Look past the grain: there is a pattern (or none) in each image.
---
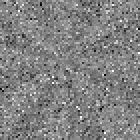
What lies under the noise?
spokes from one point
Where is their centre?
centre
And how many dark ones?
8
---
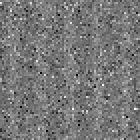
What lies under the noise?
vertical stripes
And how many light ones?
5
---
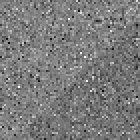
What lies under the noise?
a sharp edge
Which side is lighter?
top left
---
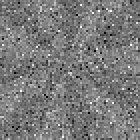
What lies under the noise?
spokes from one point
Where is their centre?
centre
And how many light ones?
7
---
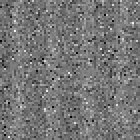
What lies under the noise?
vertical stripes
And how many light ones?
4
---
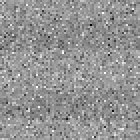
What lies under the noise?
horizontal stripes
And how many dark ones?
2
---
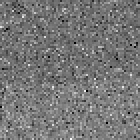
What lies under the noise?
a sharp edge
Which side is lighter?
bottom
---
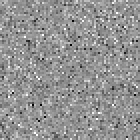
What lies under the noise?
only noise
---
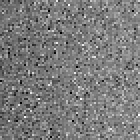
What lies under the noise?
a smooth slope
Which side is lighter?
right
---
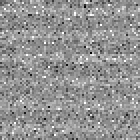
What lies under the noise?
horizontal stripes
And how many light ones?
6
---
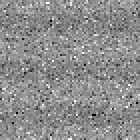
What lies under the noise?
horizontal stripes
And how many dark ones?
3
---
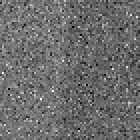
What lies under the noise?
a sharp edge
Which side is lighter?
left
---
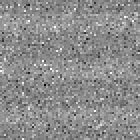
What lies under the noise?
horizontal stripes
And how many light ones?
3
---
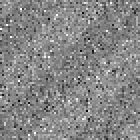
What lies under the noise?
diagonal stripes
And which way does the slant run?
bottom left to top right
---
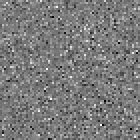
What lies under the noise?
only noise
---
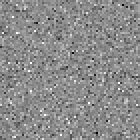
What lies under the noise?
only noise
